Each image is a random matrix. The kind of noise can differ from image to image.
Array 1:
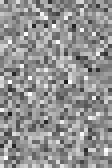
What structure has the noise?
independent entries
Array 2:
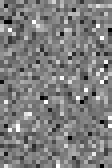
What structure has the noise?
heavy tails
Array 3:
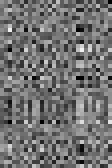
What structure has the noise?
low rank plus noise
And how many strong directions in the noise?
one
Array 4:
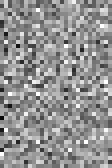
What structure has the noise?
low rank plus noise
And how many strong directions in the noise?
five to eight
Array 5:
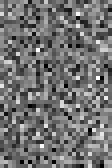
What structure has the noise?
independent entries
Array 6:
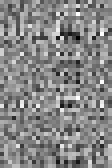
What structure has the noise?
low rank plus noise
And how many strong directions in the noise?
two
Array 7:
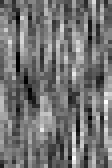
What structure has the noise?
streaked along the columns
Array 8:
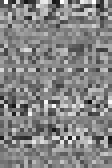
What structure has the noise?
rows of uneven size
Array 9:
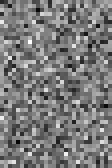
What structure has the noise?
independent entries
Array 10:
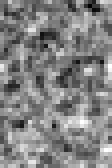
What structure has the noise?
blotchy
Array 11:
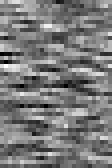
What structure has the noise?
streaked along the rows
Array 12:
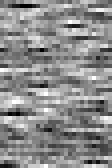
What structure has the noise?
streaked along the rows
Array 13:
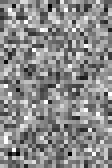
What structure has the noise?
low rank plus noise
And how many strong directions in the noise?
five to eight
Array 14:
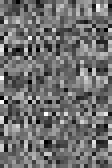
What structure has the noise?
low rank plus noise
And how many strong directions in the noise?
two
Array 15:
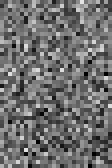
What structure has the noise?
independent entries
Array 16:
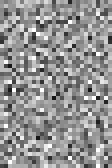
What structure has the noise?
low rank plus noise
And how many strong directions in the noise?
three or four
